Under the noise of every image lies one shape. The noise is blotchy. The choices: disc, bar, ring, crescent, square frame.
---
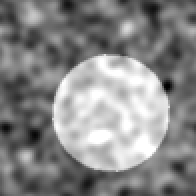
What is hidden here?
light disc
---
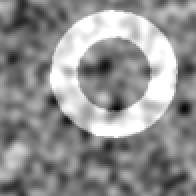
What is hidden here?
light ring
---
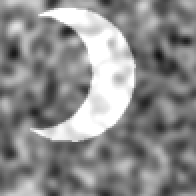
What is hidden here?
light crescent
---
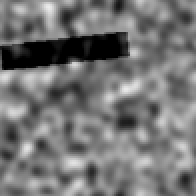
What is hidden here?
dark bar
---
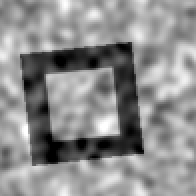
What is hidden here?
dark square frame
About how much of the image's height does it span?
two thirds
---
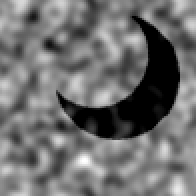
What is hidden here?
dark crescent
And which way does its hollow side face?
up and left
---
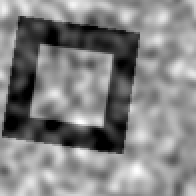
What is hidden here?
dark square frame
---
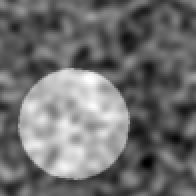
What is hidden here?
light disc
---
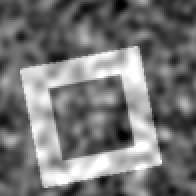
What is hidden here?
light square frame
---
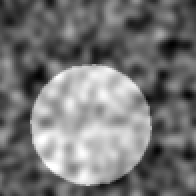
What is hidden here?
light disc
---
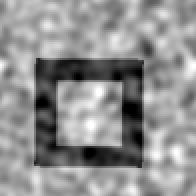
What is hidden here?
dark square frame
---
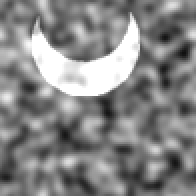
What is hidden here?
light crescent
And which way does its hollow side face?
up
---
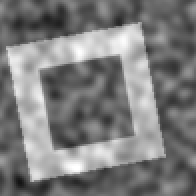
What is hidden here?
light square frame
